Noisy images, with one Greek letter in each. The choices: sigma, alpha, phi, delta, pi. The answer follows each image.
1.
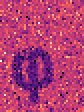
phi
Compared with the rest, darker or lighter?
darker
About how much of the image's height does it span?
half
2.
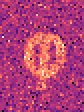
phi
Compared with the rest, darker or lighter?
lighter
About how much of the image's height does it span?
half
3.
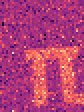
pi
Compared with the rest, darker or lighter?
lighter
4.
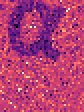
alpha
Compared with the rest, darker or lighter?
darker
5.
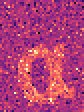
alpha
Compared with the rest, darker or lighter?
lighter
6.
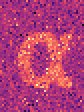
alpha
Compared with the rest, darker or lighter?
lighter
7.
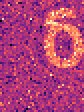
delta
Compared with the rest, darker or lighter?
lighter
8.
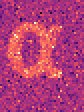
alpha
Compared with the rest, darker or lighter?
lighter
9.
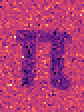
pi
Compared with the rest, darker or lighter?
darker
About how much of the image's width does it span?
two thirds
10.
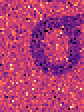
sigma
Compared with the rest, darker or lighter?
darker
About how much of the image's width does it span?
two thirds
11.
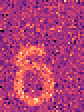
delta
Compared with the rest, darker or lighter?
lighter
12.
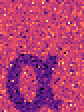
alpha
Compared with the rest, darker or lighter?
darker
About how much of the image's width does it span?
two thirds
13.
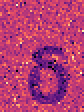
delta
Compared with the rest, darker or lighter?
darker
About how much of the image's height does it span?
half
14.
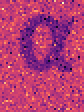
alpha
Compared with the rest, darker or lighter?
darker
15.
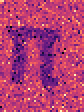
pi
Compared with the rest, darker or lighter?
darker
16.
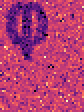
phi
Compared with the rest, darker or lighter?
darker
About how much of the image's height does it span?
half
